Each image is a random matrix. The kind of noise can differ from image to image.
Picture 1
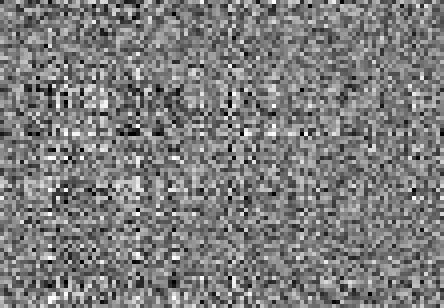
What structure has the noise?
low rank plus noise
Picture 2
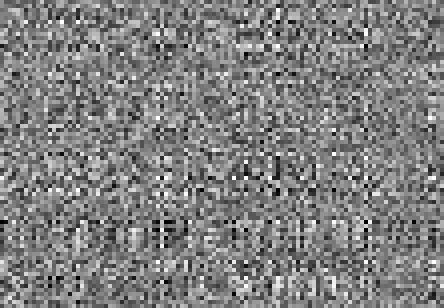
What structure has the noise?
low rank plus noise
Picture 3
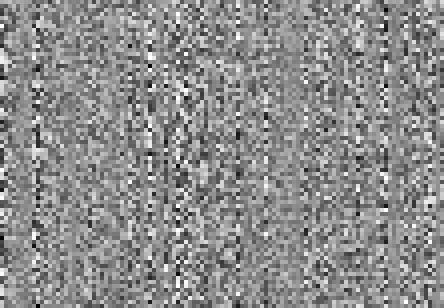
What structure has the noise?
columns of uneven size
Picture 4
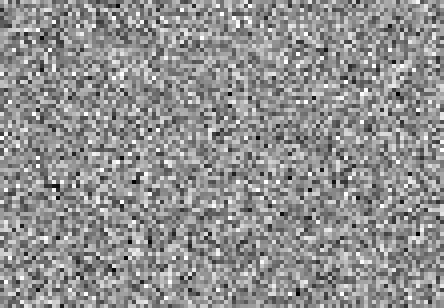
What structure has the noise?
independent entries
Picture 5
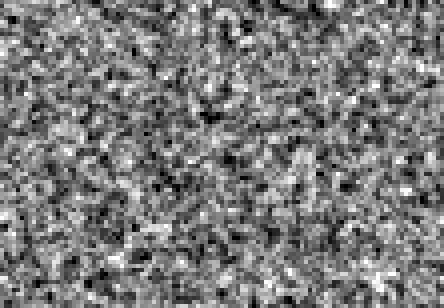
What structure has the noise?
blotchy
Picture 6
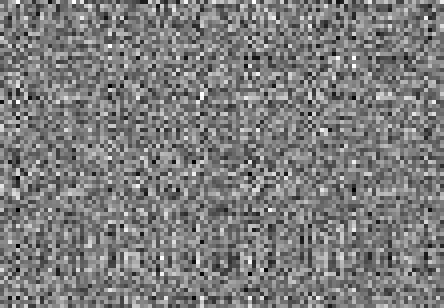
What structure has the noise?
low rank plus noise
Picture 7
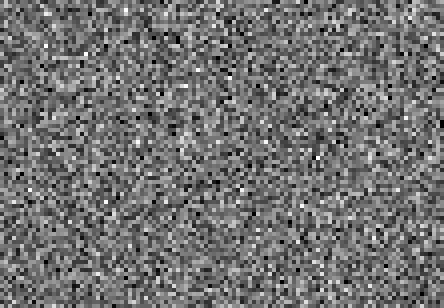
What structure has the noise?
independent entries
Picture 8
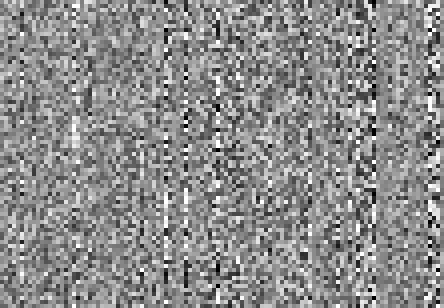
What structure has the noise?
columns of uneven size
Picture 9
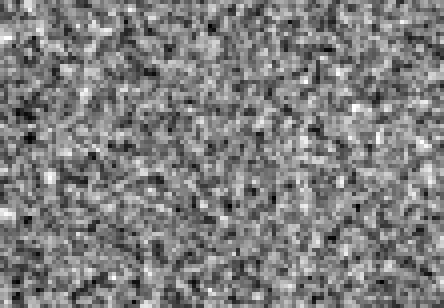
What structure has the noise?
blotchy
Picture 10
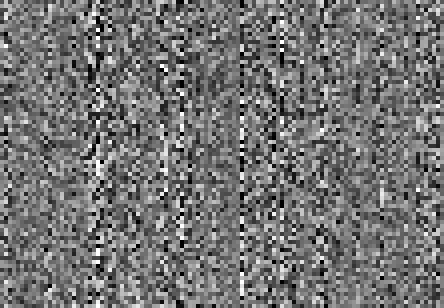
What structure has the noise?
columns of uneven size
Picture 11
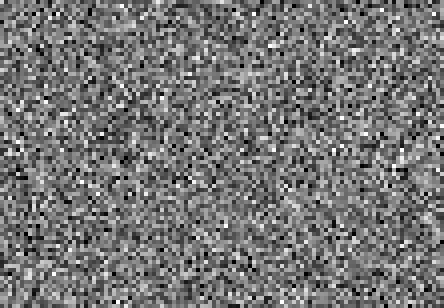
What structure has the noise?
independent entries
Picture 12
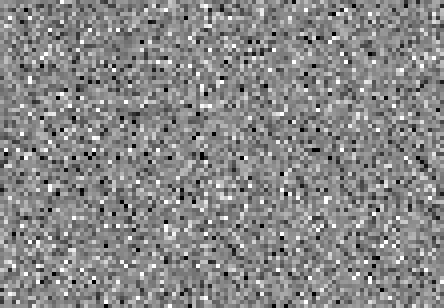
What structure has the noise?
heavy tails
